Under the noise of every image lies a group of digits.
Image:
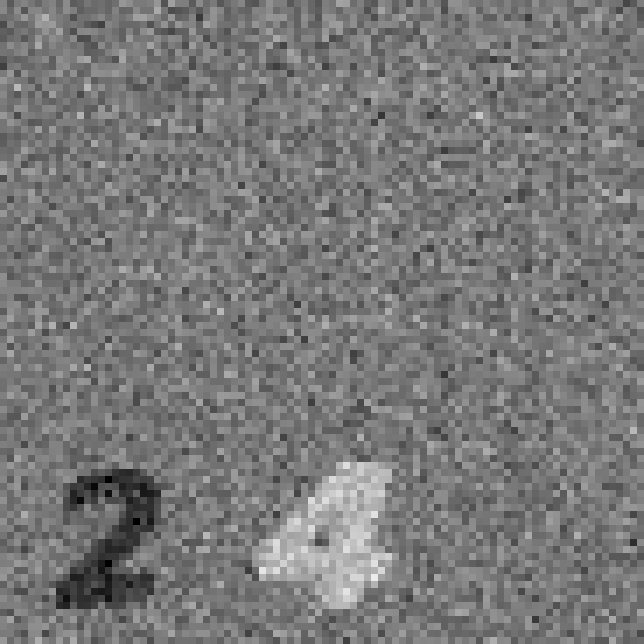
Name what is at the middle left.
nothing
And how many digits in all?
2
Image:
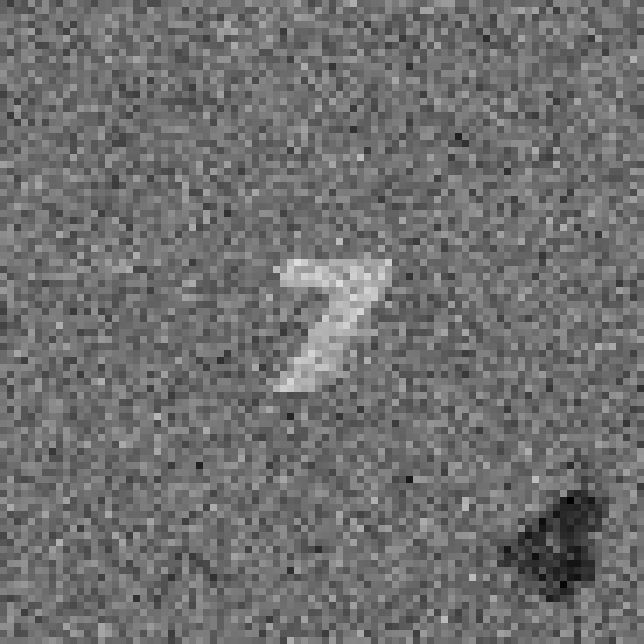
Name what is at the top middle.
nothing
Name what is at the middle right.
nothing
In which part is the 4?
bottom right
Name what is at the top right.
nothing
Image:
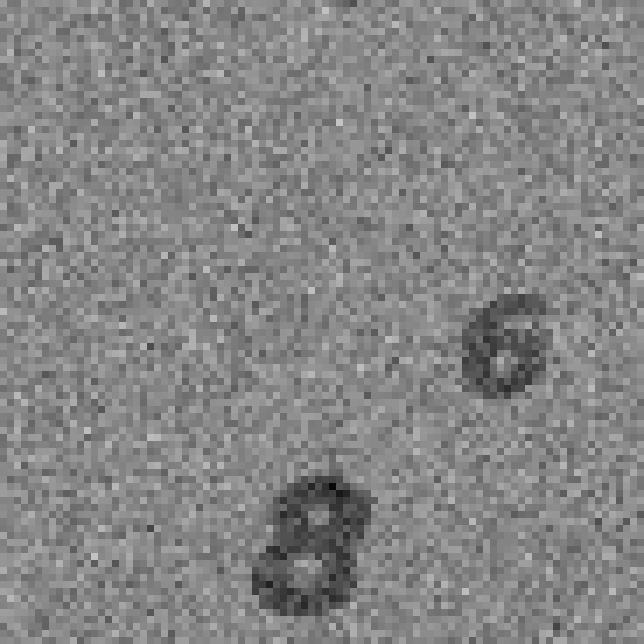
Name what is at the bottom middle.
8
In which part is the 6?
middle right
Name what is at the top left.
nothing
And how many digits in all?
2
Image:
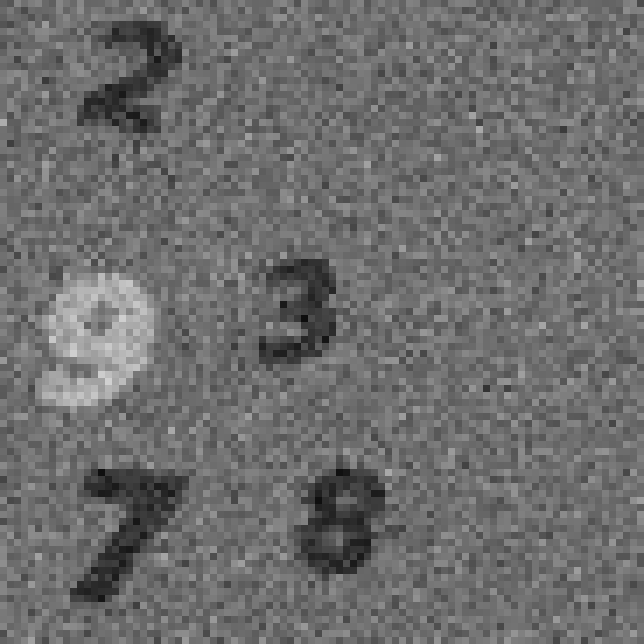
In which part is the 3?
centre
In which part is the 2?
top left
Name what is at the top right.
nothing
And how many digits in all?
5
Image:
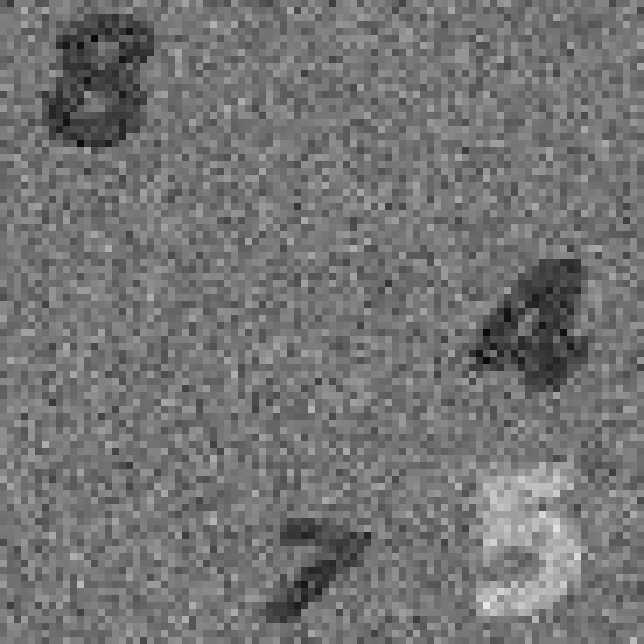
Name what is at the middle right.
4
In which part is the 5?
bottom right
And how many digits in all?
4
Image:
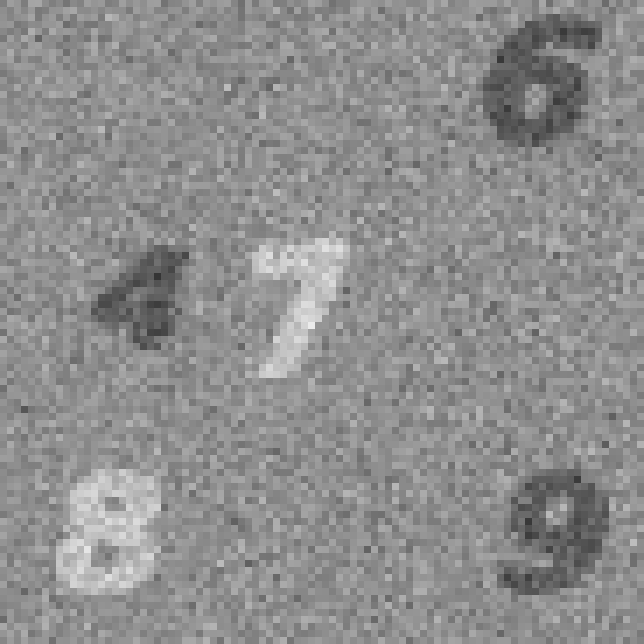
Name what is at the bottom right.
9
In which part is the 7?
centre
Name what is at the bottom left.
8
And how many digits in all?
5
